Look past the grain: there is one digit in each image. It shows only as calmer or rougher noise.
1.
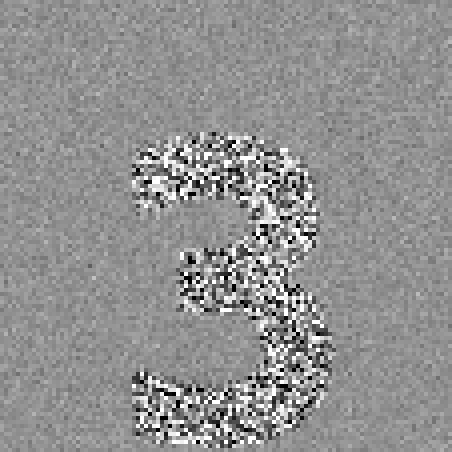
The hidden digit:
3
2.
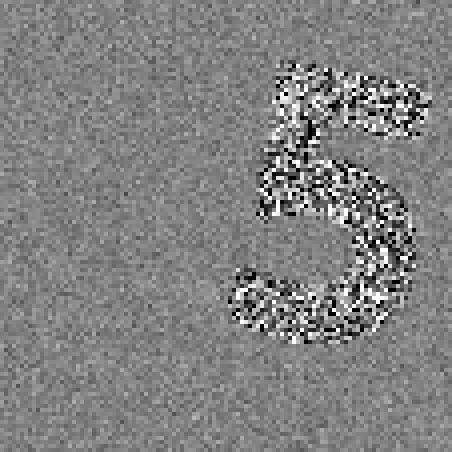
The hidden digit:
5
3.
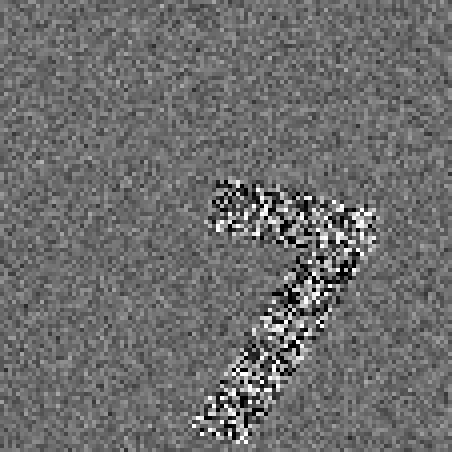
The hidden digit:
7
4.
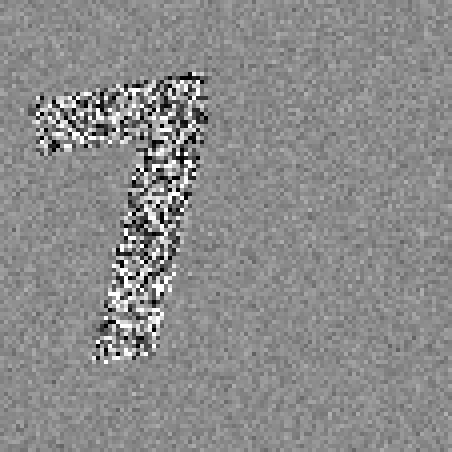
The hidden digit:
7
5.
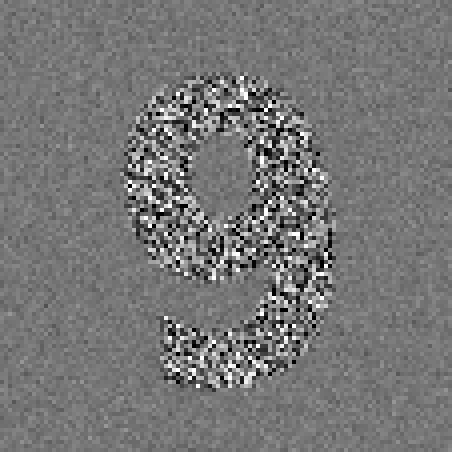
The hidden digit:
9
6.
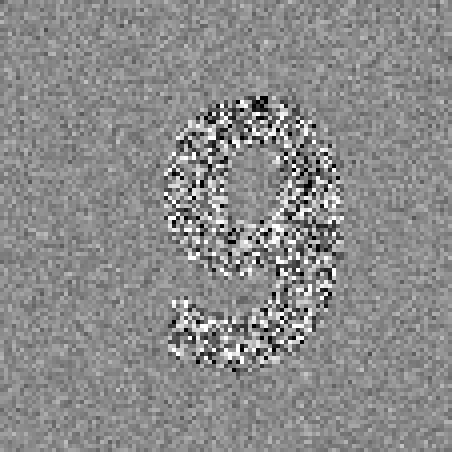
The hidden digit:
9
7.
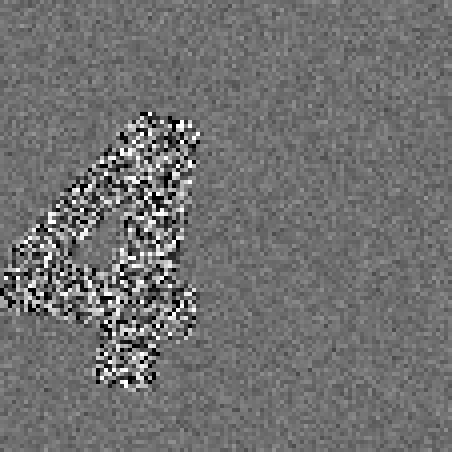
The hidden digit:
4
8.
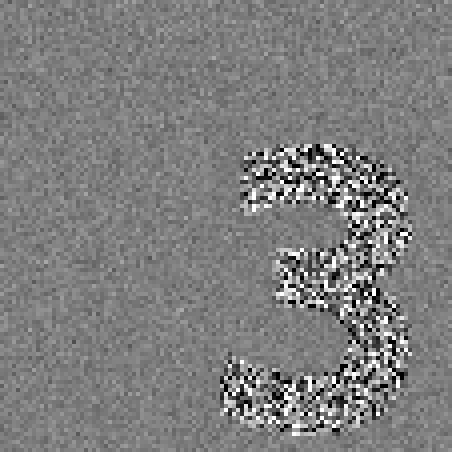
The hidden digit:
3
